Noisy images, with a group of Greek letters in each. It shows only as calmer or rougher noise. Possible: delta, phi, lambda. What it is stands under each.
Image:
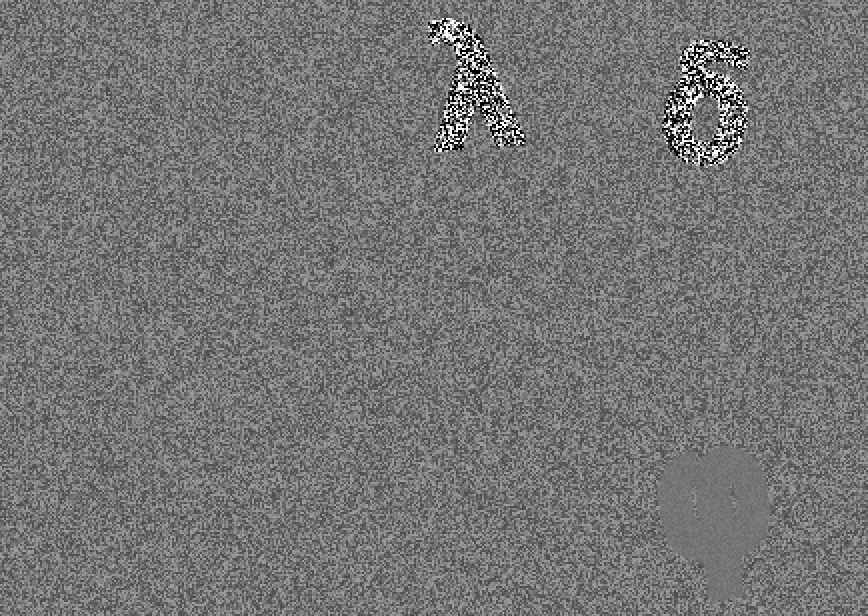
top middle: rough lambda; top right: rough delta; bottom right: calm phi
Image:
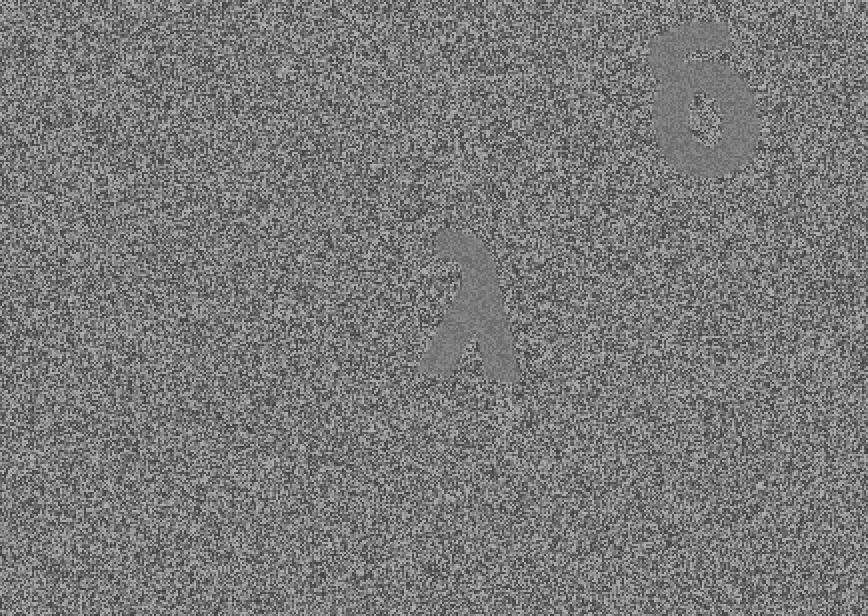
top right: calm delta; centre: calm lambda
